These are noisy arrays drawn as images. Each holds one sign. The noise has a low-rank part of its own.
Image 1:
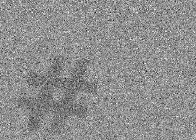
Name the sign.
hash sign
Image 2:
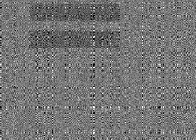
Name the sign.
equals sign
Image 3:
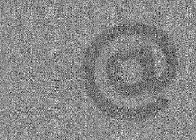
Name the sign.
at sign
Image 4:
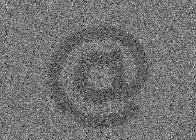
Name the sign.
at sign
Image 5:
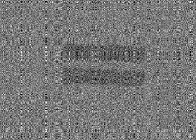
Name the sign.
equals sign
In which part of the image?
centre
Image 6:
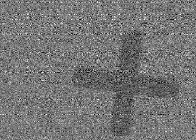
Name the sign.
plus sign
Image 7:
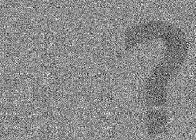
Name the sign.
question mark
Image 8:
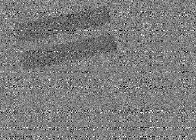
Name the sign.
equals sign
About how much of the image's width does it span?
half
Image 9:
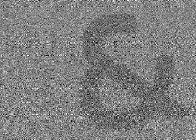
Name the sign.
ampersand
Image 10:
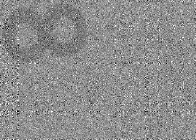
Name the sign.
infinity sign
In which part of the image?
top left
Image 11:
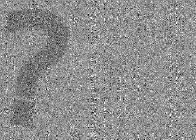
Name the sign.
question mark
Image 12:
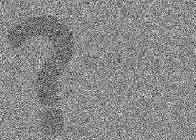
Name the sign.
question mark
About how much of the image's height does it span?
nearly all
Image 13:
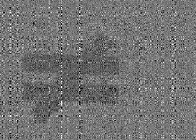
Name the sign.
not-equal sign
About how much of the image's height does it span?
two thirds
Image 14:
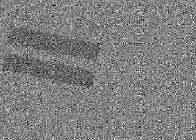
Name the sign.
equals sign
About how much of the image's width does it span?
half
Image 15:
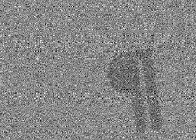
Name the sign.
pilcrow
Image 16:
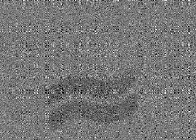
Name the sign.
approximately sign
